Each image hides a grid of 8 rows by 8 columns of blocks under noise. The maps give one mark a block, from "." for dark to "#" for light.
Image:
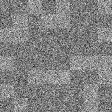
. . # . # . . #
. # . # # . . .
# # . . . . . #
. . . . . . . .
# . . . . # # #
. . # # # . . #
# . . . . . # .
. # . . . . # .
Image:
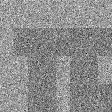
# # # # # # # #
# # # # # # # #
# . . . . . . .
# . . . . . . .
# # . . # . . #
# # . . # . . #
# # . . # . . .
# # . . # . . .
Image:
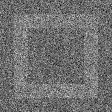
. . . . . . . .
. # # # # # # .
. # . . . . # .
. # . . . . # .
. # . . . . # .
. # . . . . # .
. # # # # # # .
. . . . . . . .
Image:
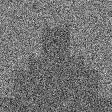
# # # # # # # #
# # # # # # # #
# # # . . # # #
# # # . . # # #
# # . . . . # #
# . . . . . . #
# . . . . . . #
. . . . . . . .
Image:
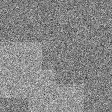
. . . . . . . .
. . . . . . . .
. . . . . . . .
# # # . . . . .
# # # . . . . .
# # # # . . . .
# # # # # # . .
. . # # # # . .
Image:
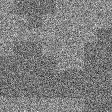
# . . . # # # #
# # . # # # # #
# # # # # # # .
# . . # # # . .
. . . . # # . .
. . . . . . . .
. . . . . . . .
# # # # # # . .
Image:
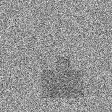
# # # # # # # #
# # # # # # # #
# # # # # # # #
# # # # # # # #
# # # # . # # #
# # # . . . # #
# # # . . . # #
# # # # # # # #
